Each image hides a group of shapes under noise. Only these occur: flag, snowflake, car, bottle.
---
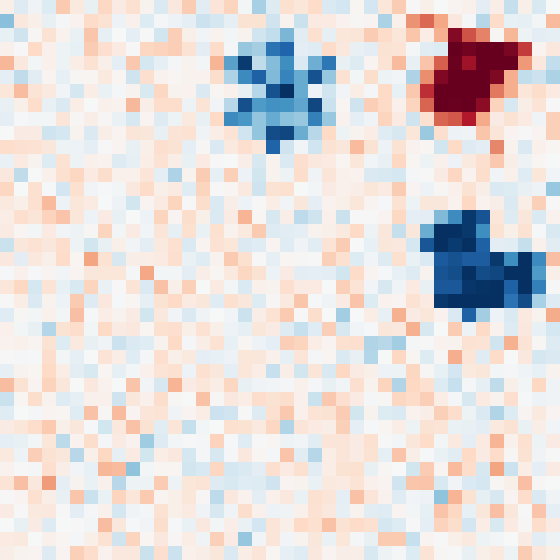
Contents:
top middle: blue snowflake; top right: red flag; middle right: blue car
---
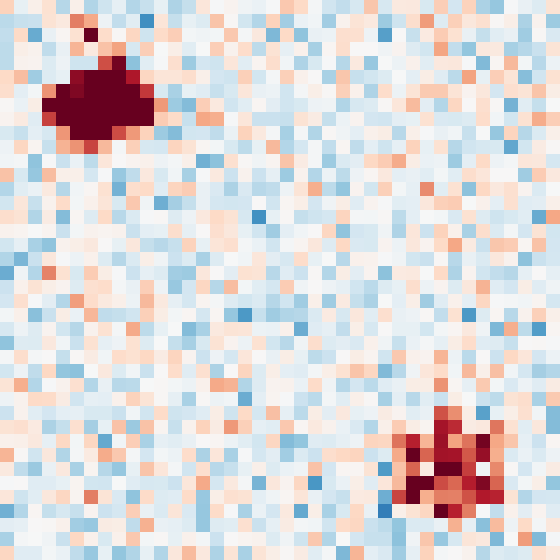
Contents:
top left: red flag; bottom right: red snowflake
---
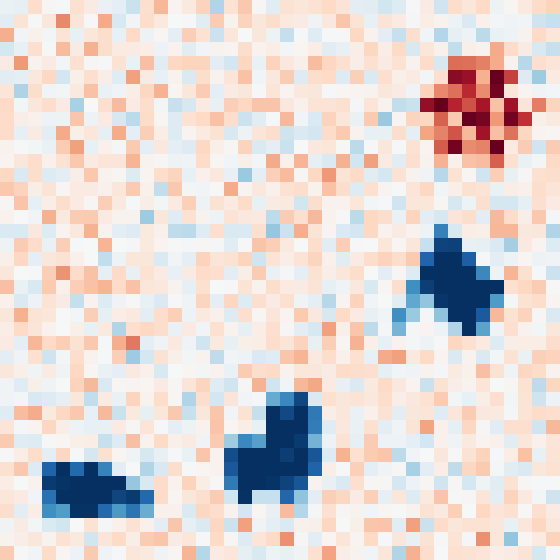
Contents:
top right: red snowflake; middle right: blue flag; bottom left: blue bottle; bottom middle: blue car
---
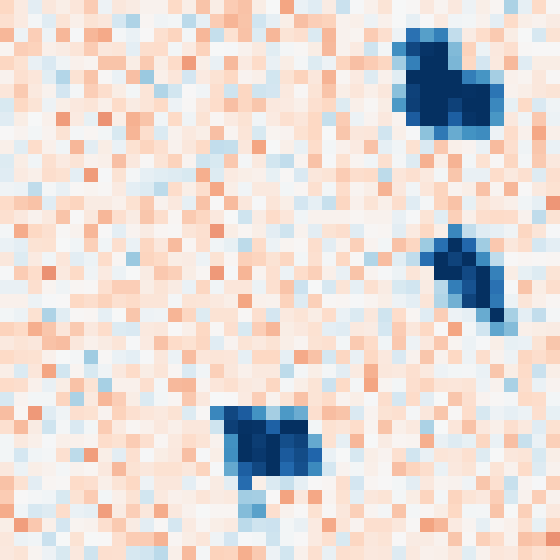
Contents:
top right: blue car; middle right: blue bottle; bottom middle: blue flag
